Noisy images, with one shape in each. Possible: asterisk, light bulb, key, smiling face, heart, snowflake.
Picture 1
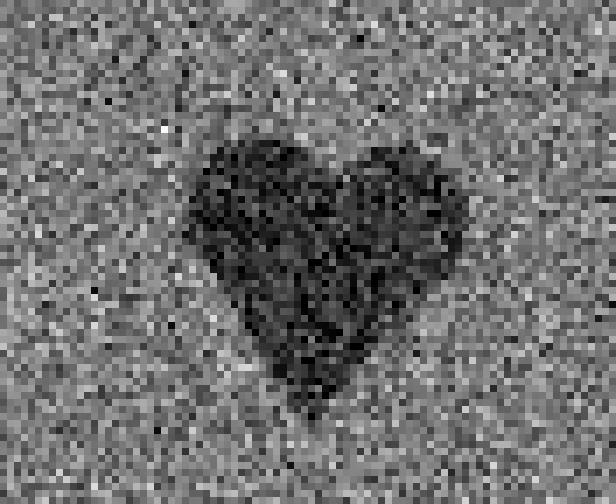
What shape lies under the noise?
heart
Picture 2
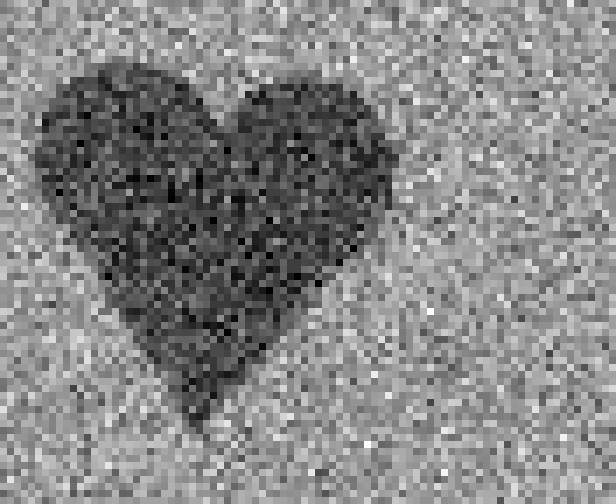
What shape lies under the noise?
heart
